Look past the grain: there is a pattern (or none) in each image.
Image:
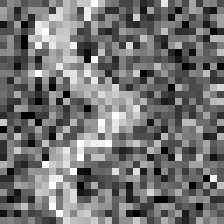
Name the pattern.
a wavy band
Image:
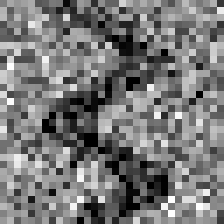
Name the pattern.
a wavy band
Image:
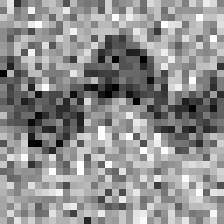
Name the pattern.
a wavy band
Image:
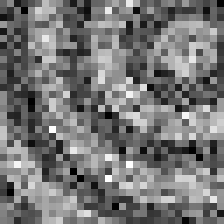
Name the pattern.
rings round one point
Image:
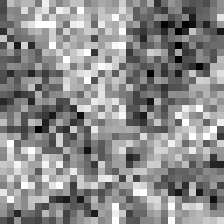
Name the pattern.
spokes from one point
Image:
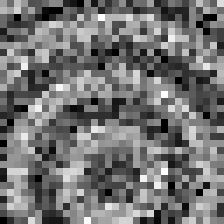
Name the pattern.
rings round one point
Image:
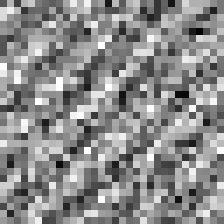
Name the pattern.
diagonal stripes
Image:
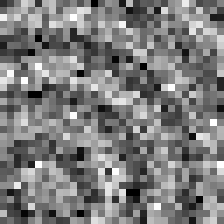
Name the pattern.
rings round one point
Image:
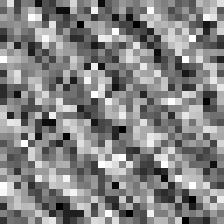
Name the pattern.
diagonal stripes
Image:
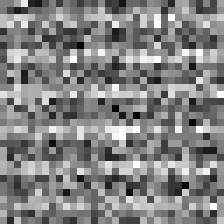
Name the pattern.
horizontal stripes
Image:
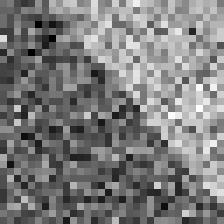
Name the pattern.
a sharp edge
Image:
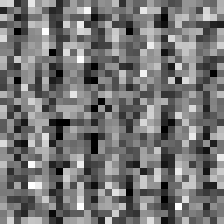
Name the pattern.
vertical stripes
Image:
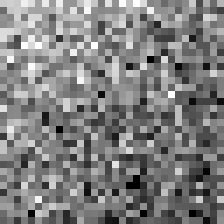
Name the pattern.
a smooth slope
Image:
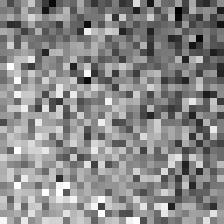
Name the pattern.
a smooth slope
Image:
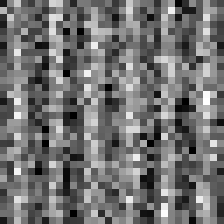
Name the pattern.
vertical stripes
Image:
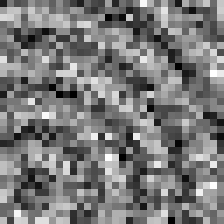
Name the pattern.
rings round one point
